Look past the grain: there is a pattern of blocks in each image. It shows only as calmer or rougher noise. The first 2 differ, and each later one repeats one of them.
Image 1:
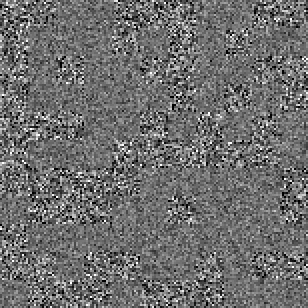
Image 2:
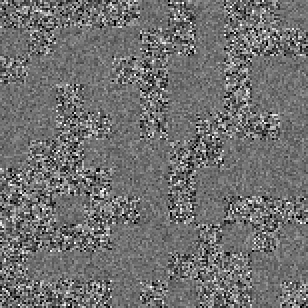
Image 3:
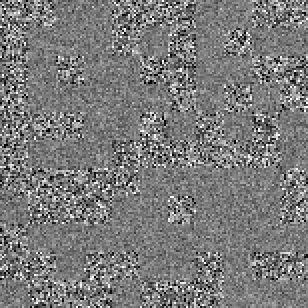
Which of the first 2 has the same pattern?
1
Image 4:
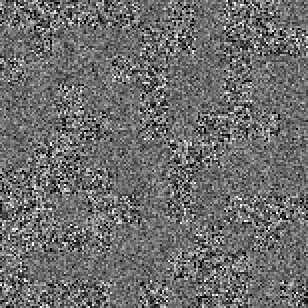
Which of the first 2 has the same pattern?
2
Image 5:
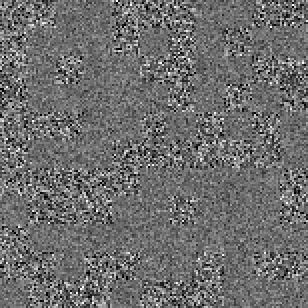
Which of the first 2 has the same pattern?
1
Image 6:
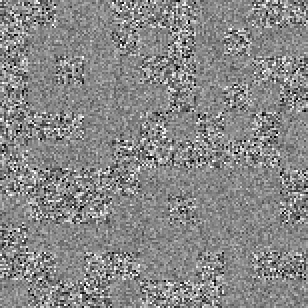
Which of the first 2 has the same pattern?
1
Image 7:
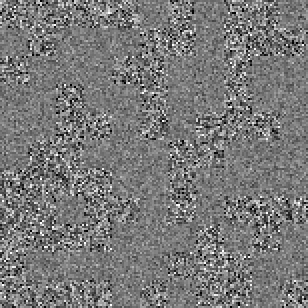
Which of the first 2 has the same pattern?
2
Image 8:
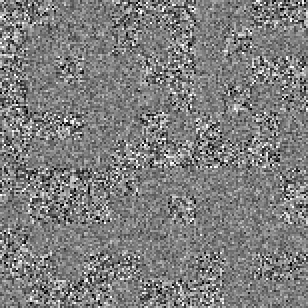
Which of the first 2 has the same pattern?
1
